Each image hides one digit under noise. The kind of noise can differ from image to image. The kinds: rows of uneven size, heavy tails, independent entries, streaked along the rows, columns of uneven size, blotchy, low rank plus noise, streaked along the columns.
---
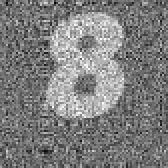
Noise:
low rank plus noise
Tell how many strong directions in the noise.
two
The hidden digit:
8
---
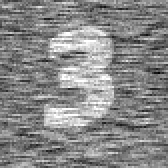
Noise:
streaked along the rows
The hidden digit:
3
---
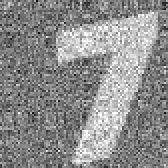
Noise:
low rank plus noise
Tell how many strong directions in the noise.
one
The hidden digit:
7
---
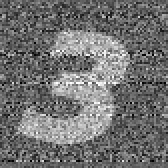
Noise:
rows of uneven size
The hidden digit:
3
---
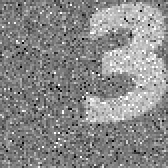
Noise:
heavy tails
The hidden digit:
3
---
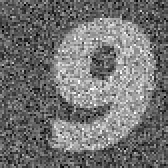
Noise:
independent entries
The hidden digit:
9
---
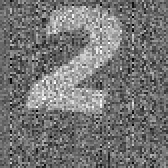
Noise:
columns of uneven size
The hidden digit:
2
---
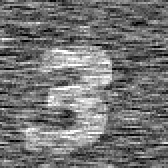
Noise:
streaked along the rows
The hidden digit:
3
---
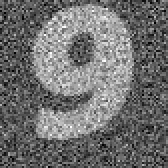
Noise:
low rank plus noise
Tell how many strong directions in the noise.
one
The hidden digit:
9
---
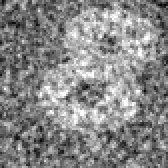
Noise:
blotchy
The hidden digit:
8
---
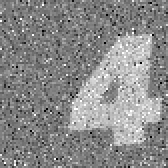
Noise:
heavy tails
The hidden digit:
4
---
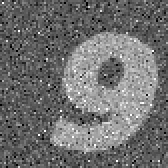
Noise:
heavy tails
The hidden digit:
9
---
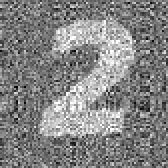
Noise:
low rank plus noise
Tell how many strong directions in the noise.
one
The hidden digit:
2
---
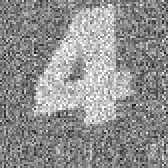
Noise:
low rank plus noise
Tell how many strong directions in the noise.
three or four
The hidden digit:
4
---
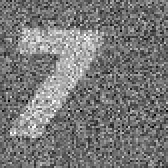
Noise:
low rank plus noise
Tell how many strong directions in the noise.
five to eight
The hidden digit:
7
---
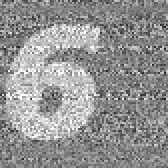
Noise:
rows of uneven size
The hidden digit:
6
